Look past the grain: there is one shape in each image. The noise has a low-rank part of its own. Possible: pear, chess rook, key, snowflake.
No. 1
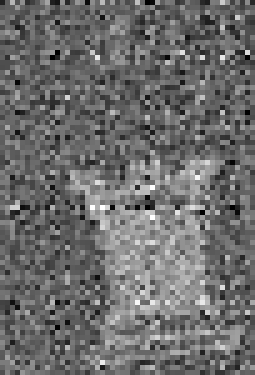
chess rook
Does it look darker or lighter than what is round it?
lighter
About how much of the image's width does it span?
two thirds
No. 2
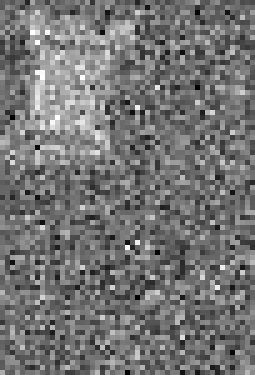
chess rook
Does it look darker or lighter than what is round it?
lighter
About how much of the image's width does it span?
half
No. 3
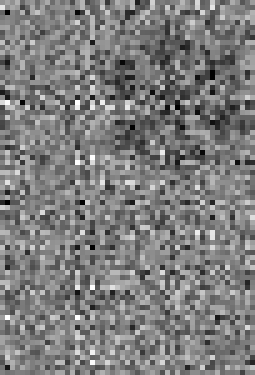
snowflake
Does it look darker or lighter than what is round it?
darker
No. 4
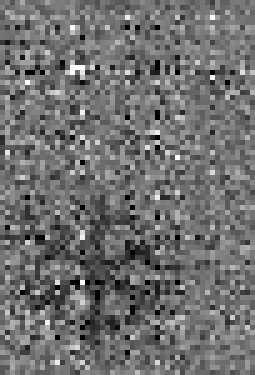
snowflake
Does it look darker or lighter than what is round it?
darker
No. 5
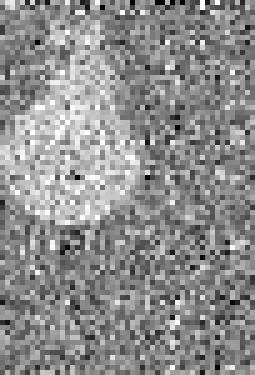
pear
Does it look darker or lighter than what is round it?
lighter
